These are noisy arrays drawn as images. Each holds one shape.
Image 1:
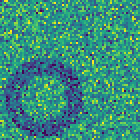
ring
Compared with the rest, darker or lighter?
darker
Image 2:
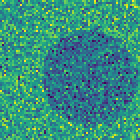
disc
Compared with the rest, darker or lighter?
darker
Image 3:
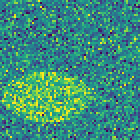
ellipse
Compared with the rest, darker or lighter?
lighter
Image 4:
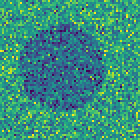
disc
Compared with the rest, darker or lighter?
darker
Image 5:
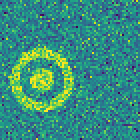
bullseye
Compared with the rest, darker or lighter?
lighter
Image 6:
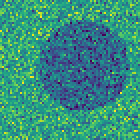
disc
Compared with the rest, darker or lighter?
darker
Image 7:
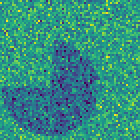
disc with a wedge cut out
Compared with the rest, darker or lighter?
darker
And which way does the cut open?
up and left
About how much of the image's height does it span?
two thirds
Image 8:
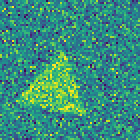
triangle
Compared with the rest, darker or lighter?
lighter
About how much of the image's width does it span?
half
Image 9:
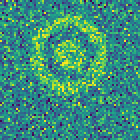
bullseye
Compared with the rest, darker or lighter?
lighter
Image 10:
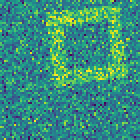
square frame
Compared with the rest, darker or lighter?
lighter
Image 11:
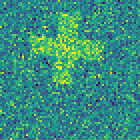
cross
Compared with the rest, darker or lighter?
lighter
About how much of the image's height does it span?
half
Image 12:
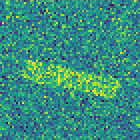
bar
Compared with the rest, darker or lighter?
lighter
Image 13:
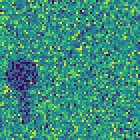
lollipop
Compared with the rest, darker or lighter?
darker
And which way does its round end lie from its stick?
up
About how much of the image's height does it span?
half
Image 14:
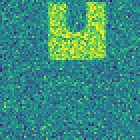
square with a notch
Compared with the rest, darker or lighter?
lighter
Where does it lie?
top middle
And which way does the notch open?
up
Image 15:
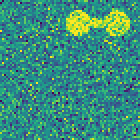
dumbbell
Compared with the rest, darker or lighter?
lighter
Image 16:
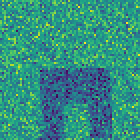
square with a notch
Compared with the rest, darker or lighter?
darker
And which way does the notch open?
down
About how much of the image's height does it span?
half
